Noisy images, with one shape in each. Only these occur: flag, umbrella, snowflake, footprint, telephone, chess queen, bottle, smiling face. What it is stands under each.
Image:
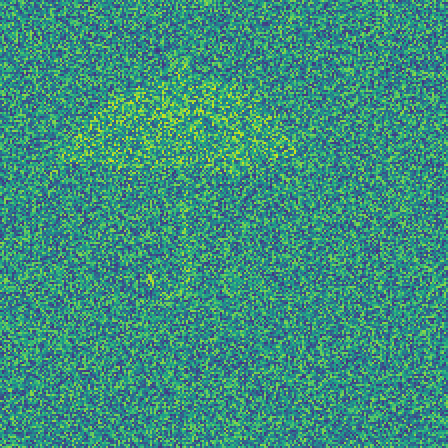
umbrella
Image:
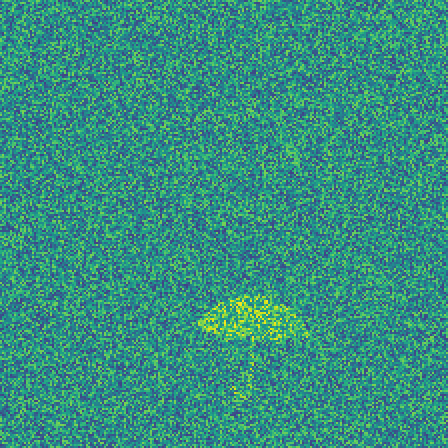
umbrella
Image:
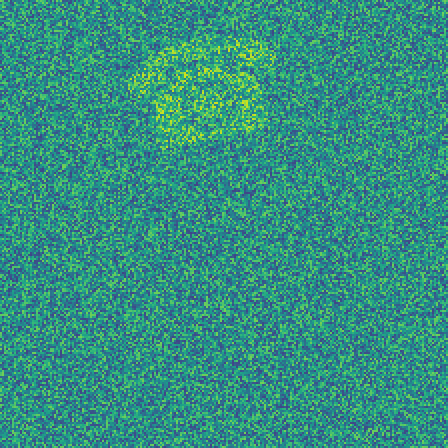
telephone
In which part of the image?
top middle
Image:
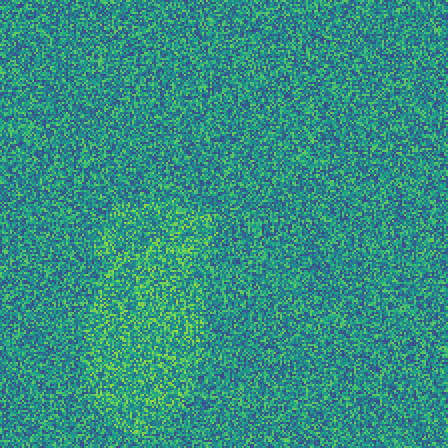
footprint
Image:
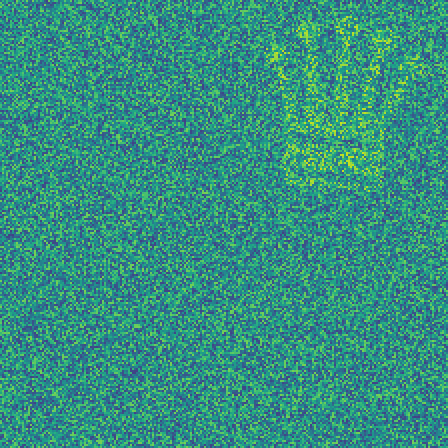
chess queen
